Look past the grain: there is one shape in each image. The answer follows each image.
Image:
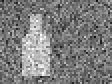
light bottle
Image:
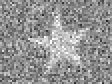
light star
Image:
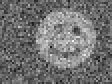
light smiling face
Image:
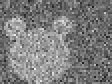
light bear's head
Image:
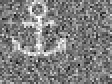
light anchor
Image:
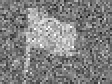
light flag
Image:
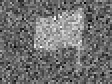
light flag
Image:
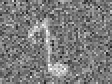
light musical note
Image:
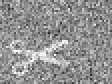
light pair of scissors
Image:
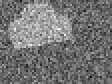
light cloud
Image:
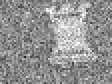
light chess rook
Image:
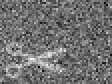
light pair of scissors
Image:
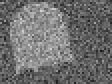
light ghost
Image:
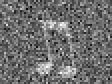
light pair of musical notes
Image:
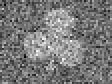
light club
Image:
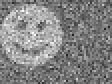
light smiling face
